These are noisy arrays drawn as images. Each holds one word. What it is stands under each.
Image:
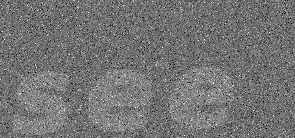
see
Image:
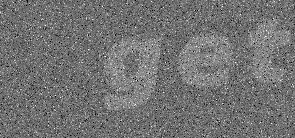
get
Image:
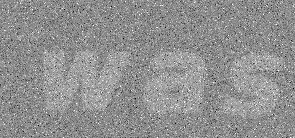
was
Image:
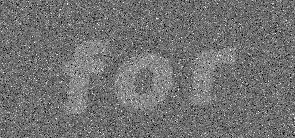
for
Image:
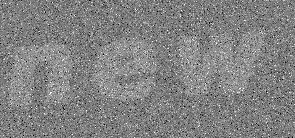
new
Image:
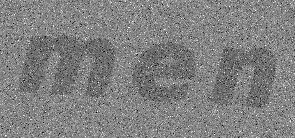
men
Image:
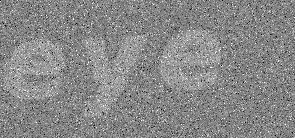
eye
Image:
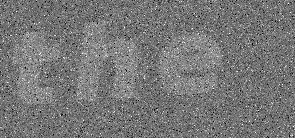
the
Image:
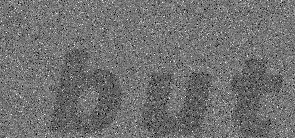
but
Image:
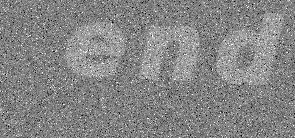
end
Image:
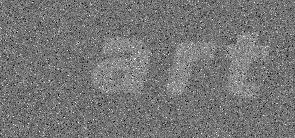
art
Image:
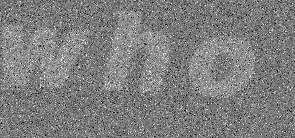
who
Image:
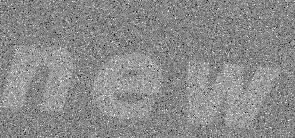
new
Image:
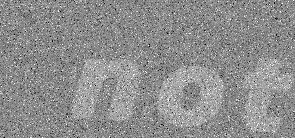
not
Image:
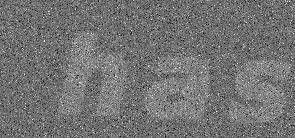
has
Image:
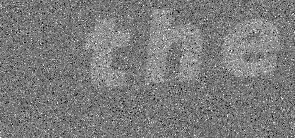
the
